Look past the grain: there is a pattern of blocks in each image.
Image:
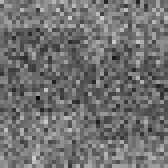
the same after a half turn
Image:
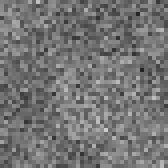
mirrored about the diagonal from the top left
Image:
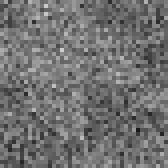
mirrored about the diagonal from the top left
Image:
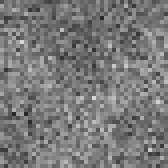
left and right mirror each other
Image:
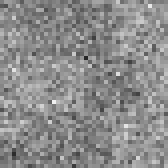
top and bottom mirror each other
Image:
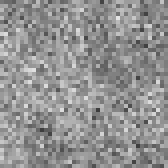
no symmetry
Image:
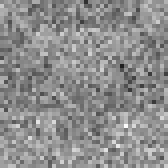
left and right mirror each other
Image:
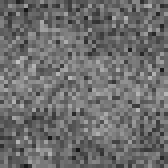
the same after a half turn
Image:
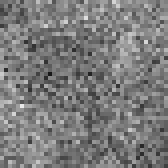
mirrored about the diagonal from the top left
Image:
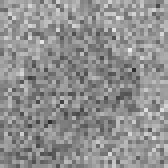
mirrored about the diagonal from the bottom left
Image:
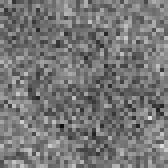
mirrored about the diagonal from the top left
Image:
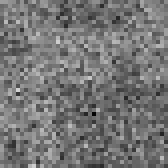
no symmetry
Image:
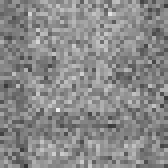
left and right mirror each other
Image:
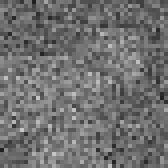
mirrored about the diagonal from the bottom left
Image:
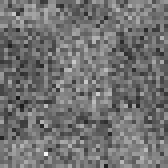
left and right mirror each other
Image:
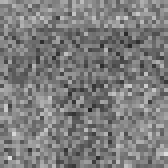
left and right mirror each other
